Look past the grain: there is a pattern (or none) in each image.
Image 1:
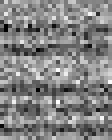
bands of rows
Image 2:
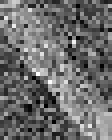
a diagonal band
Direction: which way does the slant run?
top left to bottom right
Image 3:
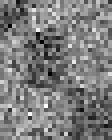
blocks along the diagonal
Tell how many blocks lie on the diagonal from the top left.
3
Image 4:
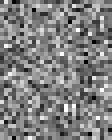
only noise
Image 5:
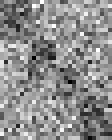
blocks along the diagonal
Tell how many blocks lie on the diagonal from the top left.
4
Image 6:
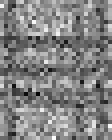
bands of rows crossing bands of columns
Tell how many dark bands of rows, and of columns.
3 and 3
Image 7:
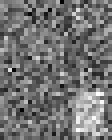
one block
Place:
bottom right
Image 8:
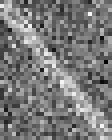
a diagonal band
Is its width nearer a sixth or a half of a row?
a sixth
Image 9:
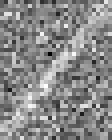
a diagonal band
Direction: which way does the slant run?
bottom left to top right
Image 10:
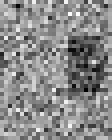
one block
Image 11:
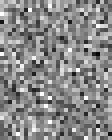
only noise
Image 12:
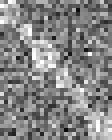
blocks along the diagonal
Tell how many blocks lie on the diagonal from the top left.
6
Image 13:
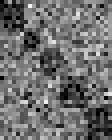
blocks along the diagonal
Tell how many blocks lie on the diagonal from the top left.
5
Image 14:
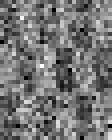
a checkerboard
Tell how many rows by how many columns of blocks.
3 by 6
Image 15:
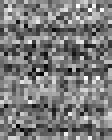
bands of rows
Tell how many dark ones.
5
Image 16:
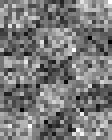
a checkerboard
